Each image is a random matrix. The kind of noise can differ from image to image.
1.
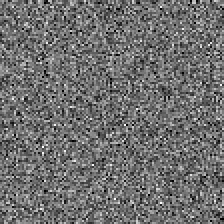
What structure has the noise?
low rank plus noise
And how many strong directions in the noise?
two
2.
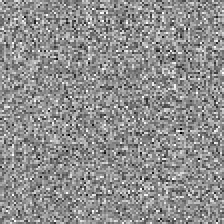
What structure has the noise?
low rank plus noise
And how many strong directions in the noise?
five to eight
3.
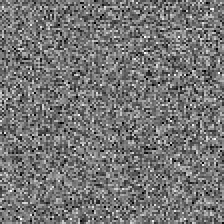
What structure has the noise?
low rank plus noise
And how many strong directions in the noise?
two
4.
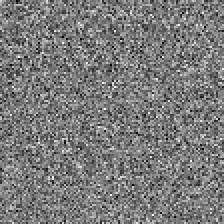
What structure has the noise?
low rank plus noise
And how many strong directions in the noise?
five to eight
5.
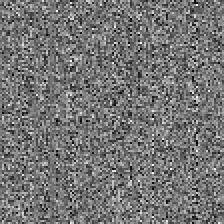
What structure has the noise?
columns of uneven size
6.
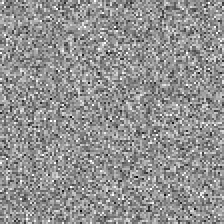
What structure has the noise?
independent entries
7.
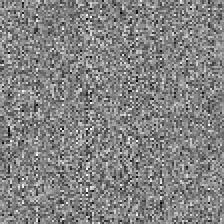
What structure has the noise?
columns of uneven size
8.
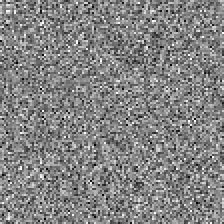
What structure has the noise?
low rank plus noise
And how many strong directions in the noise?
five to eight
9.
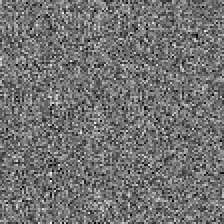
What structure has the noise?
low rank plus noise
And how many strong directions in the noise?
one
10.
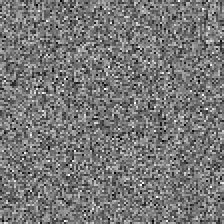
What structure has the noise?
independent entries
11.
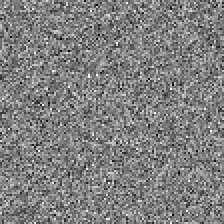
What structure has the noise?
independent entries
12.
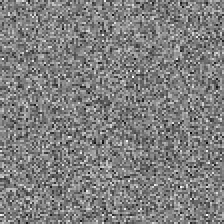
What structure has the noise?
low rank plus noise
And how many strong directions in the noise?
three or four
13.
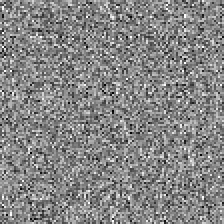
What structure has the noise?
low rank plus noise
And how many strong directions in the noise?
three or four
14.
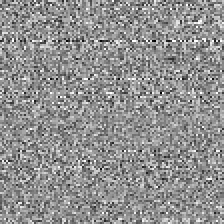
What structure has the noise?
rows of uneven size
